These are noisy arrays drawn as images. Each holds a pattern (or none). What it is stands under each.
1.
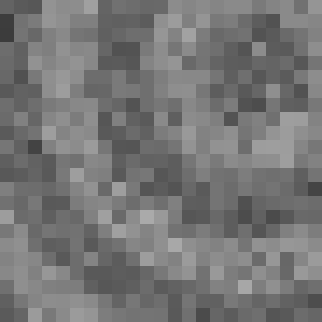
rings round one point
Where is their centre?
top right
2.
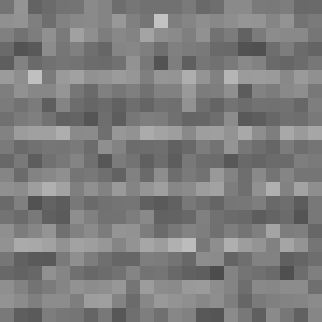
horizontal stripes
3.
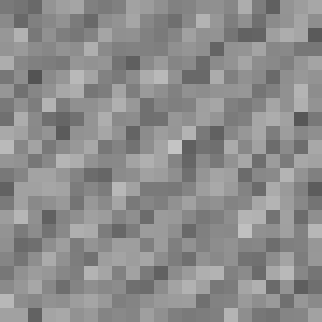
diagonal stripes
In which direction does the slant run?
bottom left to top right
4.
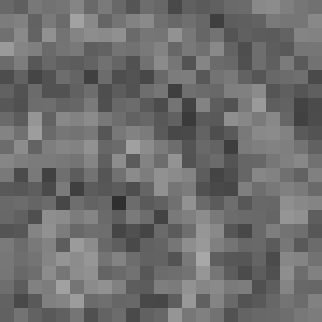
rings round one point
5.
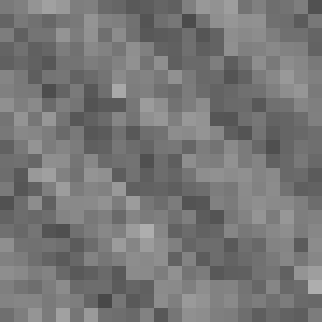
diagonal stripes
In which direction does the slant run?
top left to bottom right
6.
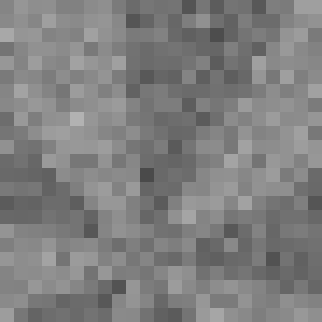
spokes from one point
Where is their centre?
bottom middle
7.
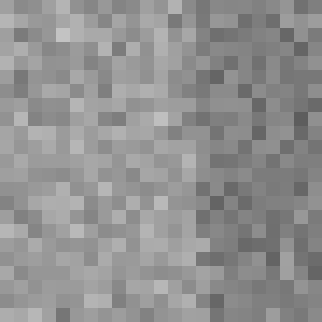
a sharp edge
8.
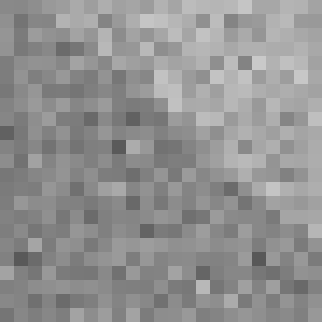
a sharp edge
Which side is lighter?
top right
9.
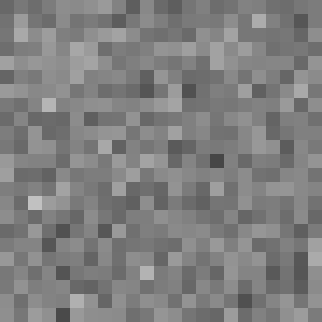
only noise
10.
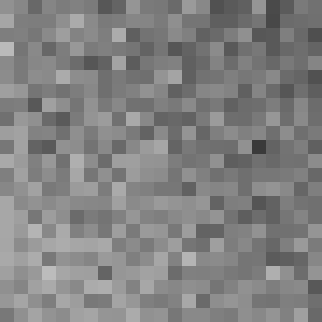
a smooth slope
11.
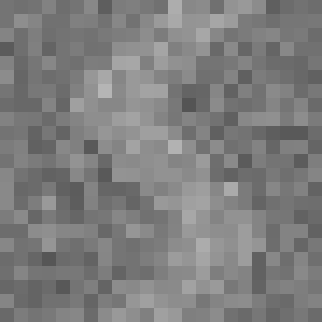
a wavy band
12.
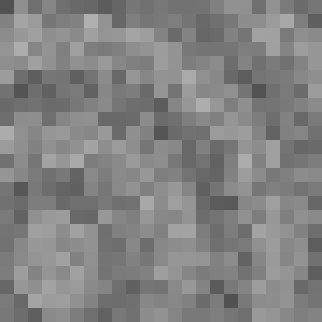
rings round one point
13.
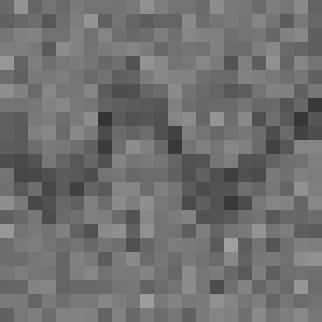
a wavy band
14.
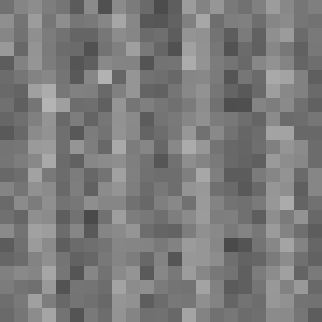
vertical stripes
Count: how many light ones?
4
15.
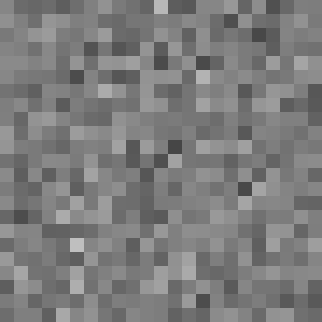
only noise
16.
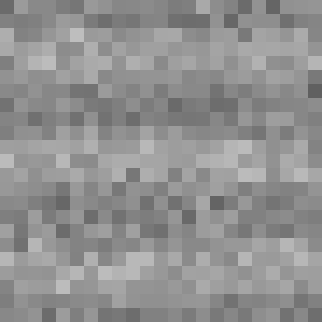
horizontal stripes
